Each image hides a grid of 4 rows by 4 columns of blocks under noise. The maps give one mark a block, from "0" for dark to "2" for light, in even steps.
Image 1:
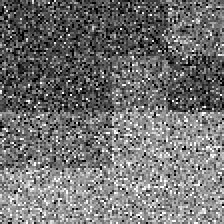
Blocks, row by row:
0001
0010
1122
2222
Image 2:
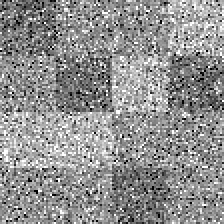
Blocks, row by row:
0112
1020
2211
1101
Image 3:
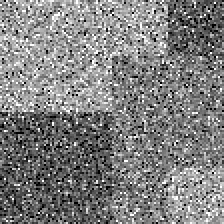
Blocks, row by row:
2220
2211
0011
0012
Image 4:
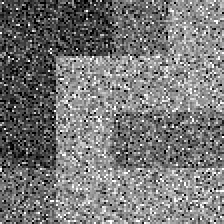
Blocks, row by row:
0012
0222
0211
1222
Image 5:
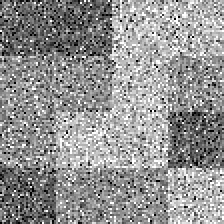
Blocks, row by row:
0022
1121
1220
0112
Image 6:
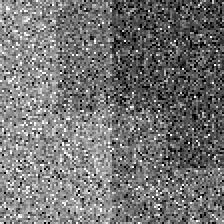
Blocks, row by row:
2100
2100
2210
2211
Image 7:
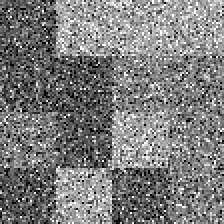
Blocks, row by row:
0222
0011
1021
0201
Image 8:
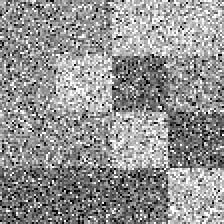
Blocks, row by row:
1122
1201
1120
0002
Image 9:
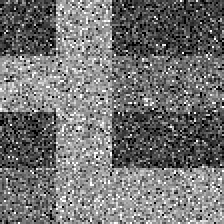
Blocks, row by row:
0200
2211
0200
1222
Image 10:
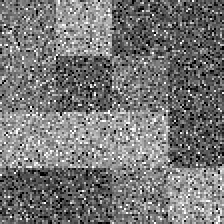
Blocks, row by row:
1200
1010
2220
0012
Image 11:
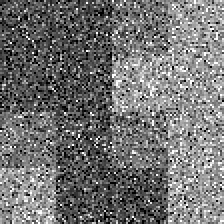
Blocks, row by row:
0012
0022
1012
2002
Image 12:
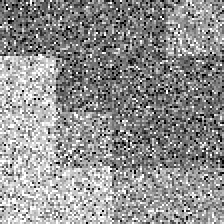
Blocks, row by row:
0001
2000
2100
2211
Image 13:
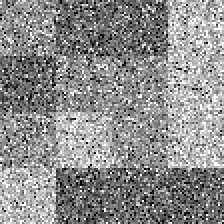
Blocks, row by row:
1002
0112
1212
2000
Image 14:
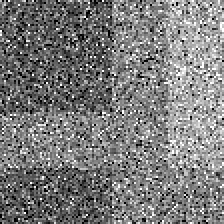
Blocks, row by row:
0012
0012
1112
0011
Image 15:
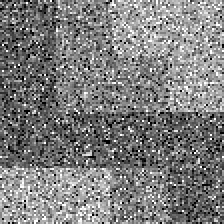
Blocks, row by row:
0122
0112
0000
2210
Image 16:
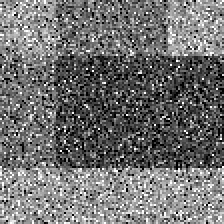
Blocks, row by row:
2112
1000
1000
2222
